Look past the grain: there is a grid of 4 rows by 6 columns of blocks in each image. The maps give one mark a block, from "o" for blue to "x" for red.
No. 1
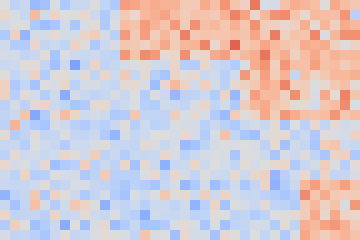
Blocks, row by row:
ooxxxx
ooooxx
oooooo
ooooox
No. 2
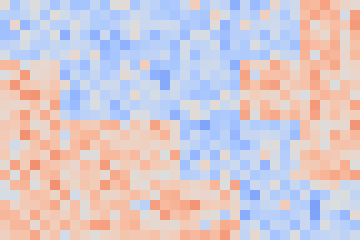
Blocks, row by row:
ooooox
xoooxx
xxxoox
xxxxoo
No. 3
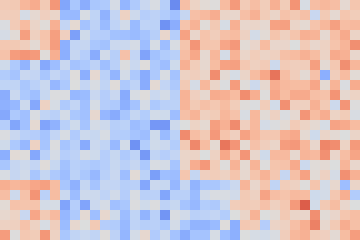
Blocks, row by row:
xooxxx
oooxxx
oooxxx
xoooxx
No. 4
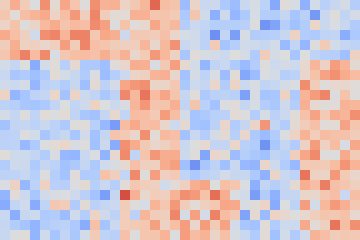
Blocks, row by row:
xxxooo
ooxoox
ooxoox
ooxxox
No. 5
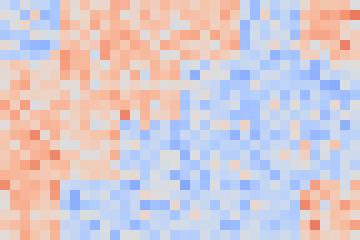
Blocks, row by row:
oxxxox
xxxooo
xxoooo
xoooox
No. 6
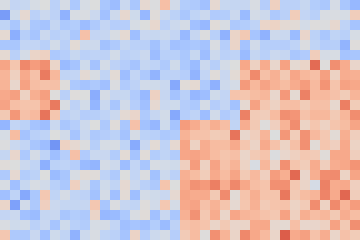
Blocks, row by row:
oooooo
xoooxx
oooxxx
oooxxx
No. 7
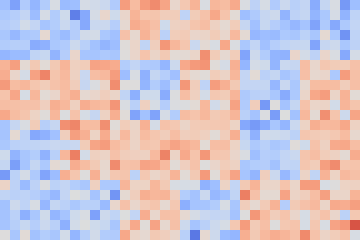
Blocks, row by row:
ooxxoo
xxoxox
oxxxox
ooxoxx
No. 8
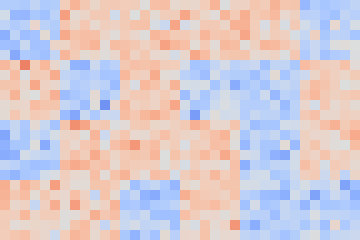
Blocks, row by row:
oxxxxo
xoxoox
oxxxox
xxoxoo
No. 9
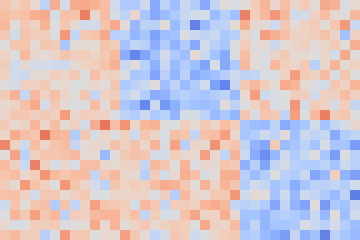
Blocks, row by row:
xxooxx
xxooxx
xxxxoo
xxxxoo
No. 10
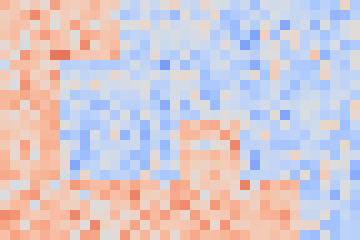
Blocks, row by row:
xxoooo
xooooo
xooxoo
xxxxxo
